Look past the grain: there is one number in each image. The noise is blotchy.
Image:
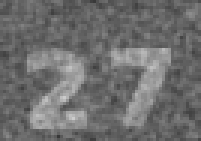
27
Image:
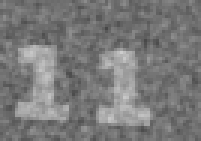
11
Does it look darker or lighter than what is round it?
lighter
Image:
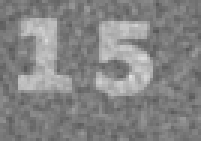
15
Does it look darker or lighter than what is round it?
lighter
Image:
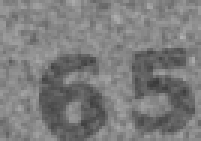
65
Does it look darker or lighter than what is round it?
darker
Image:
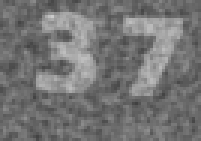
37
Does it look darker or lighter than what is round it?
lighter
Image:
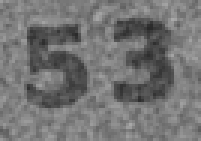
53
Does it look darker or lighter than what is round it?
darker
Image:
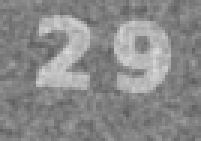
29
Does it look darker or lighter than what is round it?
lighter
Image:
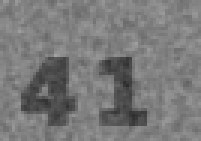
41
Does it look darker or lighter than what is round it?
darker
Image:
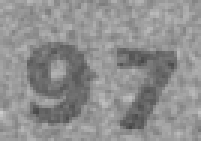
97
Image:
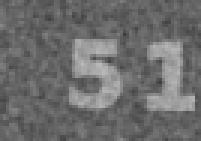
51
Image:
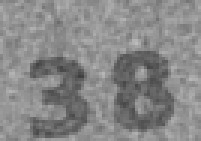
38
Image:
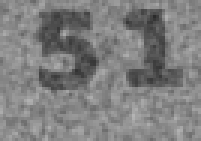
51
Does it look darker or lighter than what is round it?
darker
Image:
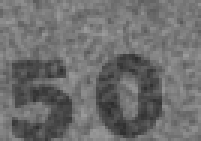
50
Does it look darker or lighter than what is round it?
darker
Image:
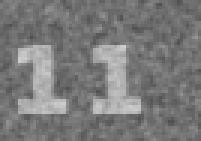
11
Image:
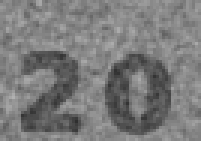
20
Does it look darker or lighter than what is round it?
darker
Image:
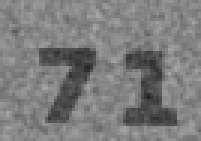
71
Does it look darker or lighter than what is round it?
darker
